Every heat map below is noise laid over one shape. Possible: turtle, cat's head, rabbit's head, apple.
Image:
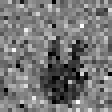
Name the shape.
rabbit's head
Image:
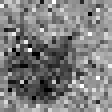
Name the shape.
cat's head
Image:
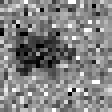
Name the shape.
turtle
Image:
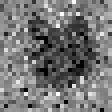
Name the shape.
cat's head
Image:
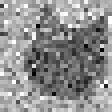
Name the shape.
cat's head
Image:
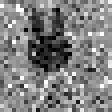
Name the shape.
rabbit's head
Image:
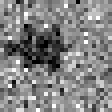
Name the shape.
turtle
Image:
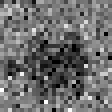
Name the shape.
turtle
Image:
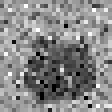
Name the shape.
apple
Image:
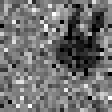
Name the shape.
rabbit's head
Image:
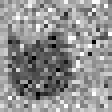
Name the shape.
cat's head
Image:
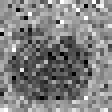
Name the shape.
apple
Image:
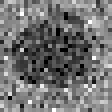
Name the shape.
apple
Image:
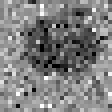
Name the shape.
apple
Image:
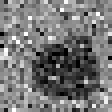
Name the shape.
apple
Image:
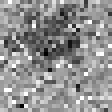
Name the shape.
turtle
